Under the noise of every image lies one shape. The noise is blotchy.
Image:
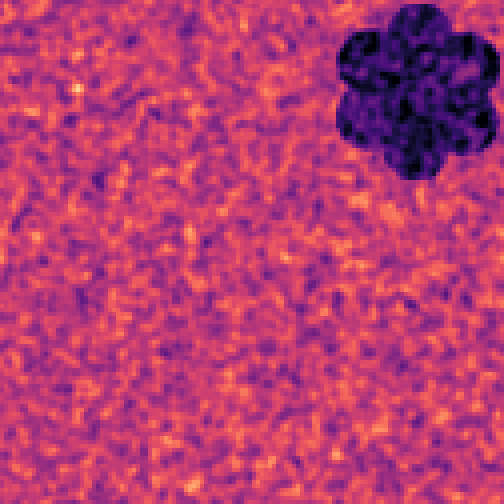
flower
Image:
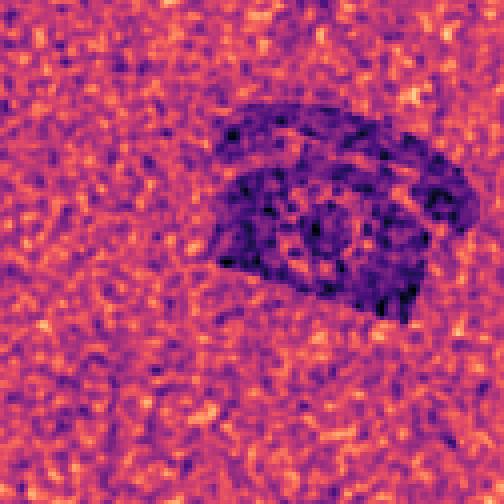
telephone
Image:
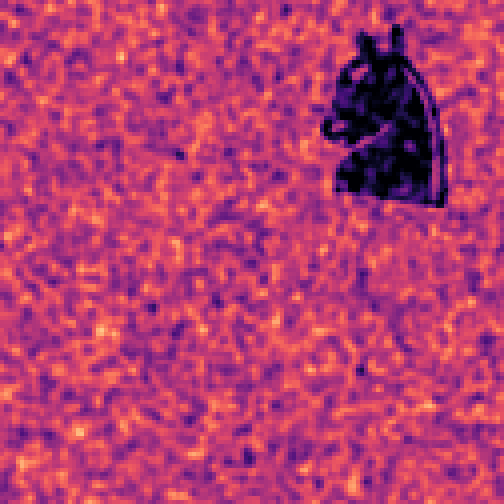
chess knight
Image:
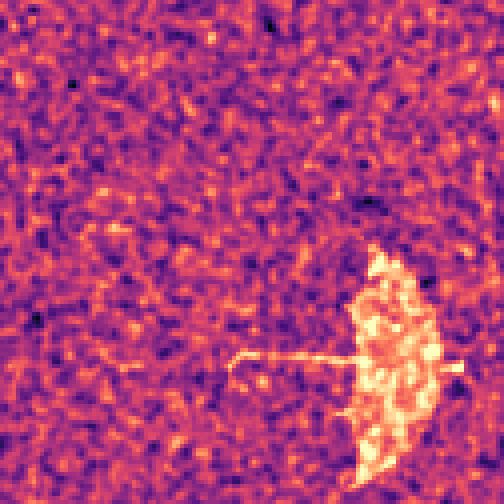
umbrella
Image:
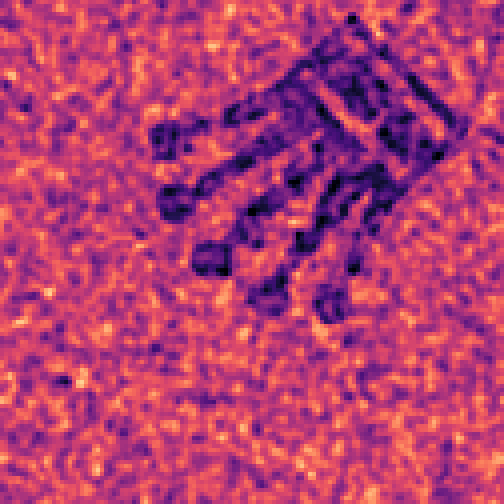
chess queen
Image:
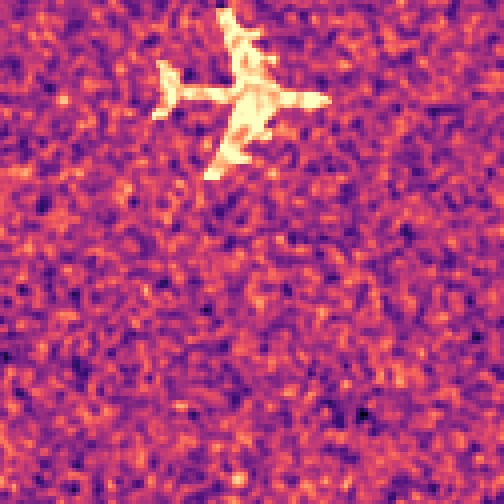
airplane
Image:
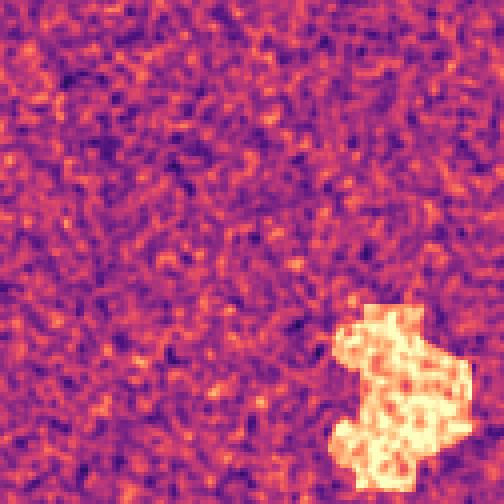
car
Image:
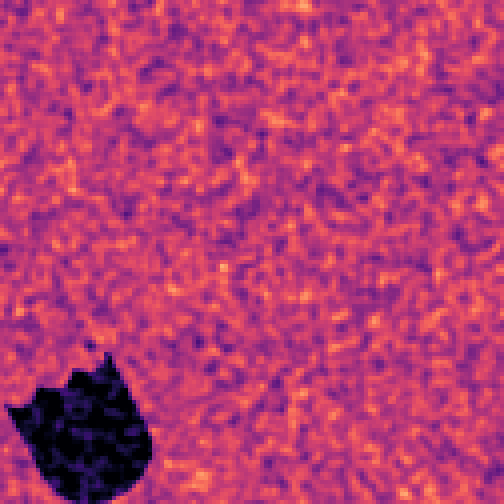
ghost
